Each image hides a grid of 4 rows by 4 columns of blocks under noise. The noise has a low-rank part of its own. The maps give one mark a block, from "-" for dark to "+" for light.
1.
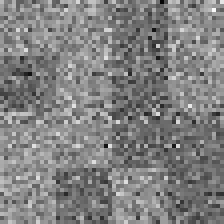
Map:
++-+
-+-+
++--
+-+-
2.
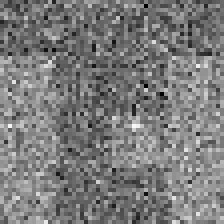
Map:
----
+--+
+-++
+--+
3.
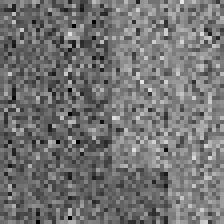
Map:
--++
--++
--++
---+
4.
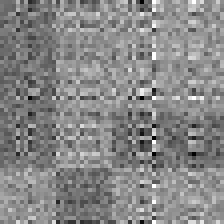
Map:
-+++
-+++
-+--
+-++
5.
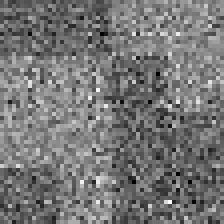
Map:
--++
++-+
++--
-+--
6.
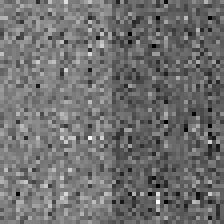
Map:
++--
++--
++--
++--
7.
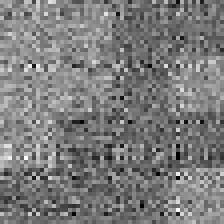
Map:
++--
++-+
+---
---+
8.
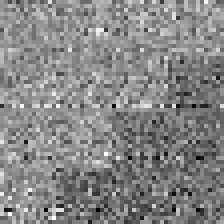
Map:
++++
+++-
++--
+---
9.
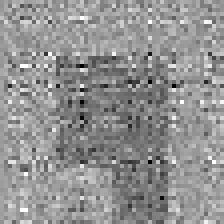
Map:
++++
+--+
+--+
++-+
